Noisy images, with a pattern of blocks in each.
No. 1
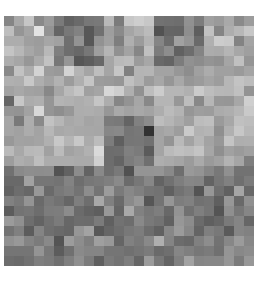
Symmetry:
left and right mirror each other
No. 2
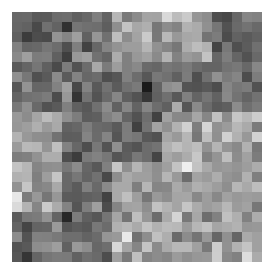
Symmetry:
mirrored about the diagonal from the top left
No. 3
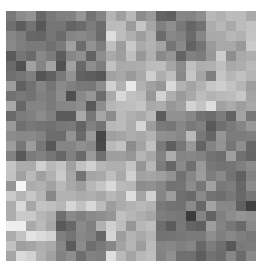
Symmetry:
the same after a half turn
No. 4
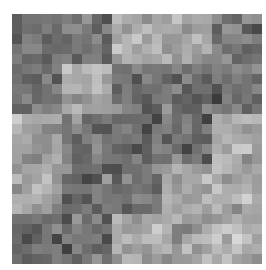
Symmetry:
mirrored about the diagonal from the top left
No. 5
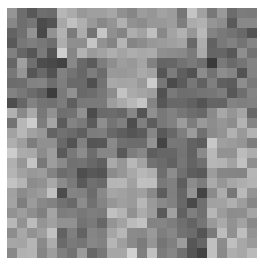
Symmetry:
left and right mirror each other
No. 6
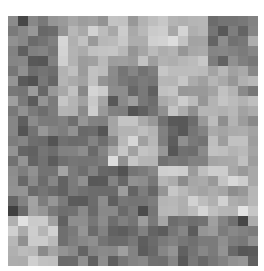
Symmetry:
mirrored about the diagonal from the bottom left
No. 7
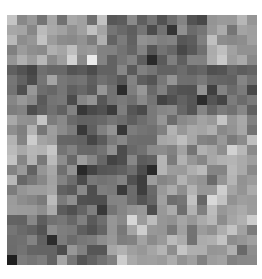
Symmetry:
no symmetry
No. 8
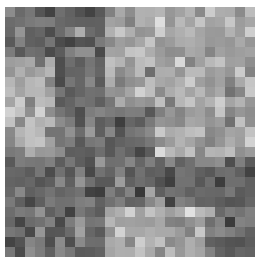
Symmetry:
mirrored about the diagonal from the bottom left
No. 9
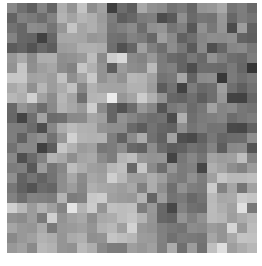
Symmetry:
no symmetry
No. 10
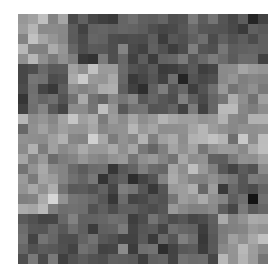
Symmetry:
the same after a half turn
